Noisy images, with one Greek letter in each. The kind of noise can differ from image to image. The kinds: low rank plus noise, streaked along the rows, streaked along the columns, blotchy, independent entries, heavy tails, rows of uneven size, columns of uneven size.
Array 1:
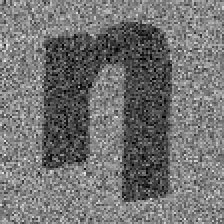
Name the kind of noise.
low rank plus noise
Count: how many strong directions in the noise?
five to eight
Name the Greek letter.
eta
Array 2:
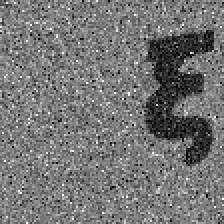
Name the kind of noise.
heavy tails
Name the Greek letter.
xi
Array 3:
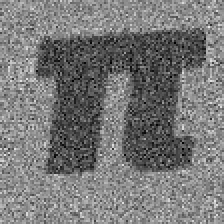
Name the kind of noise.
low rank plus noise
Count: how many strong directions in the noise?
three or four
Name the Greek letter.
pi
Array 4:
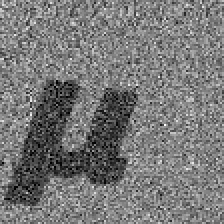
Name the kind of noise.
low rank plus noise
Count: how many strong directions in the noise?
three or four
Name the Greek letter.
mu
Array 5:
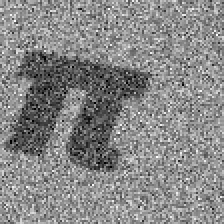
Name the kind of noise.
independent entries
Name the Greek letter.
pi
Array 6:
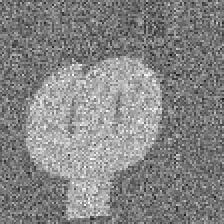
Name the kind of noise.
low rank plus noise
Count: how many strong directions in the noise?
five to eight
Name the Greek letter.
phi
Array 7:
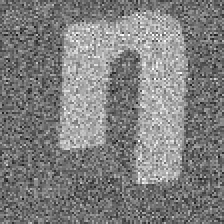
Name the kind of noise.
low rank plus noise
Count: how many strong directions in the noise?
one
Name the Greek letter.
eta
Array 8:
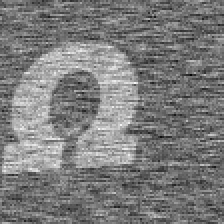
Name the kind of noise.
streaked along the rows
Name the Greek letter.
omega
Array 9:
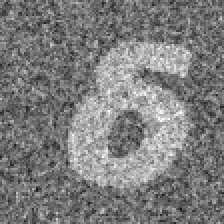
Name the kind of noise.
blotchy
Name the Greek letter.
delta
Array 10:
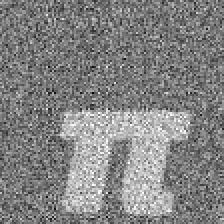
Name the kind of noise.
low rank plus noise
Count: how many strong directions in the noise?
one
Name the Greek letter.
pi
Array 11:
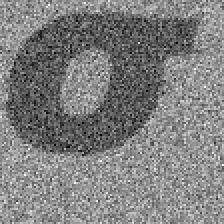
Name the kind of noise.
independent entries
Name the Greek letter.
sigma
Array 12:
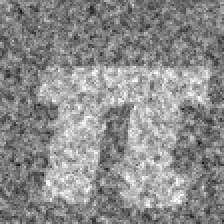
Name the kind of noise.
blotchy
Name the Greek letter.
pi
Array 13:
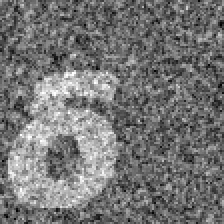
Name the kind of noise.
blotchy
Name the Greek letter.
delta
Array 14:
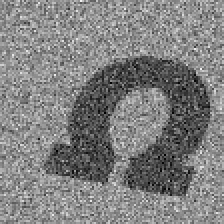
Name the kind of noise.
low rank plus noise
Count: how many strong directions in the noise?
five to eight
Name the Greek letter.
omega
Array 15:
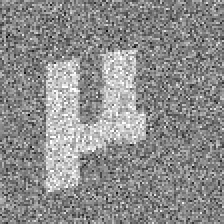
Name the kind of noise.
independent entries
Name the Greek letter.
mu
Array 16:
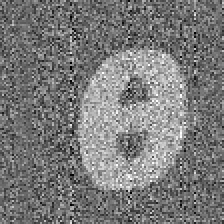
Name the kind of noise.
columns of uneven size
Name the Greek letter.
theta
